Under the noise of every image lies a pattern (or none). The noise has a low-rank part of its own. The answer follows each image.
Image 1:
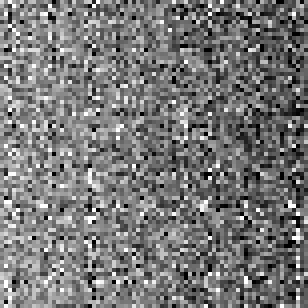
a smooth slope
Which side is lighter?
left
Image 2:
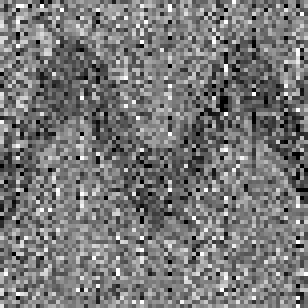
a wavy band
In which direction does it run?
left to right
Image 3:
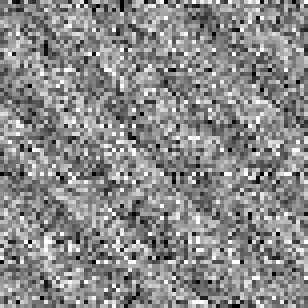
diagonal stripes
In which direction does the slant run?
top left to bottom right
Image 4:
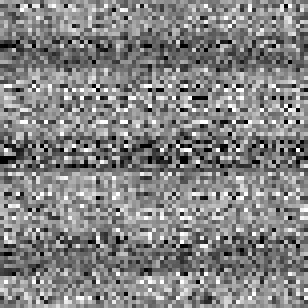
horizontal stripes
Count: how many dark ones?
3
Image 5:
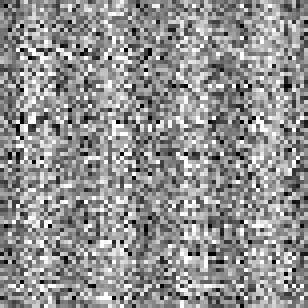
vertical stripes
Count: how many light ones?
4
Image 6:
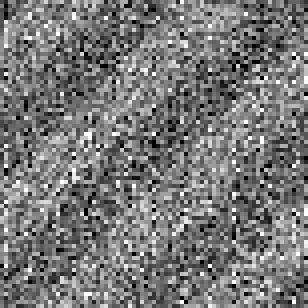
diagonal stripes
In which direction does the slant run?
bottom left to top right
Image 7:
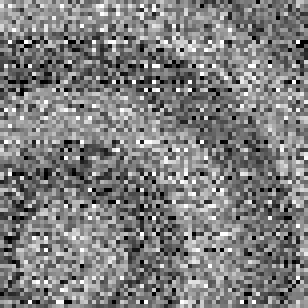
rings round one point
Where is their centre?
bottom left
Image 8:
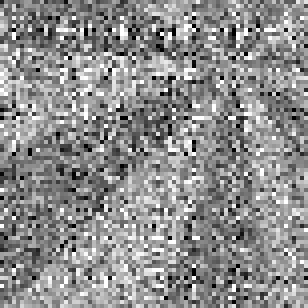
spokes from one point
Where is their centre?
top right
